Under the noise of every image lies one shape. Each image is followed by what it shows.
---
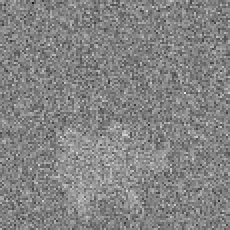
turtle
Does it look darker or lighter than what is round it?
lighter
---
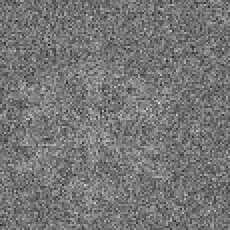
snowflake
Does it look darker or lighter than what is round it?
lighter
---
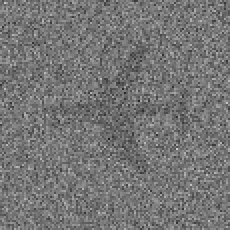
airplane
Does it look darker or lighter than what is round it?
darker
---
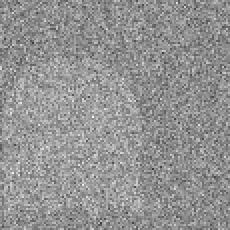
ghost
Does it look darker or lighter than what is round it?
lighter
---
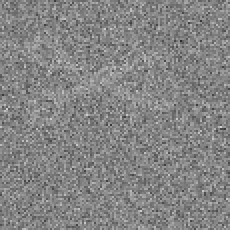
pair of scissors
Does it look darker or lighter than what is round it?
lighter
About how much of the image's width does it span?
two thirds
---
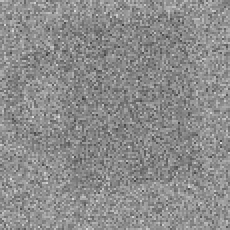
cup
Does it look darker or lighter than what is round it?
darker
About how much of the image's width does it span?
nearly all
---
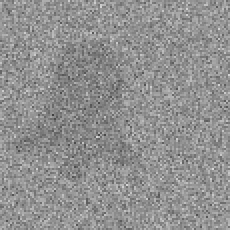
bell
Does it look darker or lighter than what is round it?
darker
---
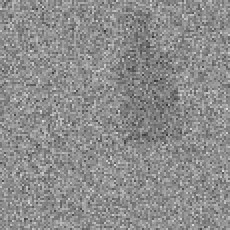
bottle
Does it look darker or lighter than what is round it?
darker
